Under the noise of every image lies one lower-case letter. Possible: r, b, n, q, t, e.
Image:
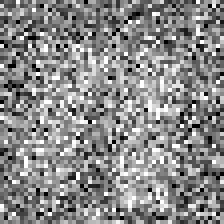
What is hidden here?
light n
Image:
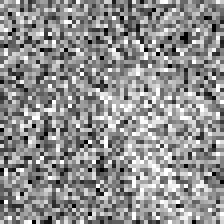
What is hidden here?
light t
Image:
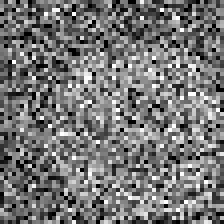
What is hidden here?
light e
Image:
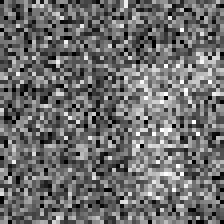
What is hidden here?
light r
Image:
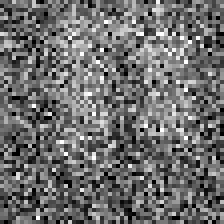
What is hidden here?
light n
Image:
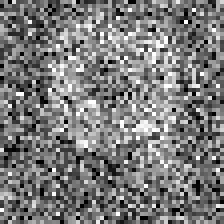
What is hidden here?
light q
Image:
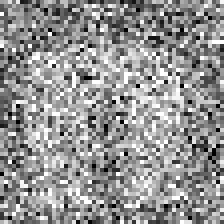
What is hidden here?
light n
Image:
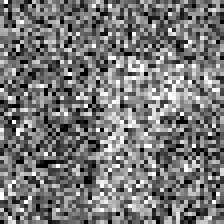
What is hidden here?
light r
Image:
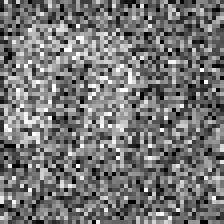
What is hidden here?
light n
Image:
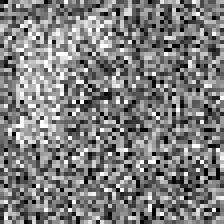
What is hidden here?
light r
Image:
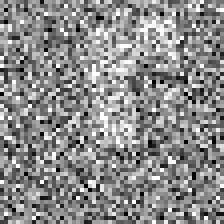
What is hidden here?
light r
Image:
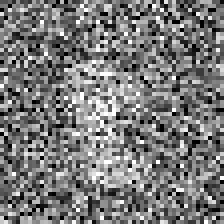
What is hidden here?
light t
